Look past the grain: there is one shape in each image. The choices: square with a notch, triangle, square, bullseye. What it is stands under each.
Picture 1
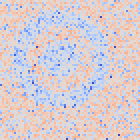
bullseye
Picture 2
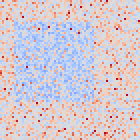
square
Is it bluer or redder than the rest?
bluer
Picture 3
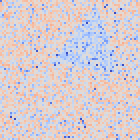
triangle
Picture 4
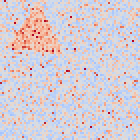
triangle
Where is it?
top left
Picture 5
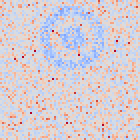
bullseye
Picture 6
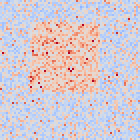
square
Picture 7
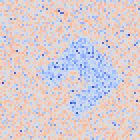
square with a notch
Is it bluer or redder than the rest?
bluer
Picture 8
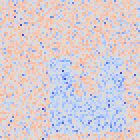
square with a notch
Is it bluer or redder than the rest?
bluer
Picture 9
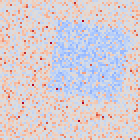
square
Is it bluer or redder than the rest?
bluer
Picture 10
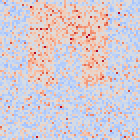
square with a notch
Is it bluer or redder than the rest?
redder
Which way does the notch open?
down
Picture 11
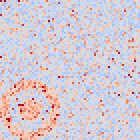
bullseye
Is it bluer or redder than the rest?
redder
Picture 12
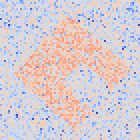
square with a notch
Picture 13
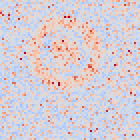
bullseye
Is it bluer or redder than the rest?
redder
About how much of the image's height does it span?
half
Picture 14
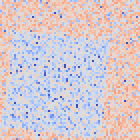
square
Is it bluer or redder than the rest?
bluer
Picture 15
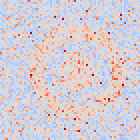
bullseye
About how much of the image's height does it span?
two thirds
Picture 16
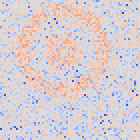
bullseye
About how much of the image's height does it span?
two thirds
